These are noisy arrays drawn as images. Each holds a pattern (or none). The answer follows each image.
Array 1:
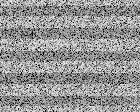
horizontal stripes
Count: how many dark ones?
5
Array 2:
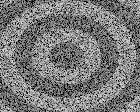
rings round one point
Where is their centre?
centre
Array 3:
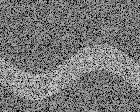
a wavy band
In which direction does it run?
left to right
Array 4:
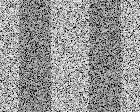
vertical stripes
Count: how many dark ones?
2
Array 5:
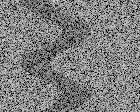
a wavy band
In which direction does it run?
top to bottom
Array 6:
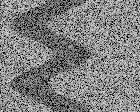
a wavy band
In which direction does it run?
top to bottom
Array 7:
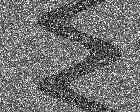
a wavy band
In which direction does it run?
top to bottom
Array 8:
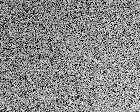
a smooth slope
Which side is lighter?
bottom right
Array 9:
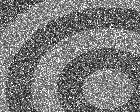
rings round one point
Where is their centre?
bottom right
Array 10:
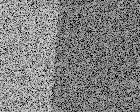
a sharp edge
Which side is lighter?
left
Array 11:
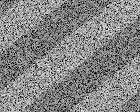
diagonal stripes
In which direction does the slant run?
bottom left to top right
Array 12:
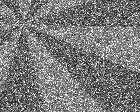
spokes from one point
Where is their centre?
top left
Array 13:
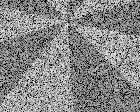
spokes from one point
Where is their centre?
top middle
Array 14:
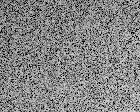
a smooth slope
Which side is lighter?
bottom right
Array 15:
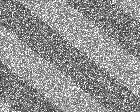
diagonal stripes
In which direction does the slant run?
top left to bottom right
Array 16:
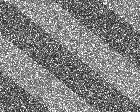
diagonal stripes
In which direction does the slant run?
top left to bottom right
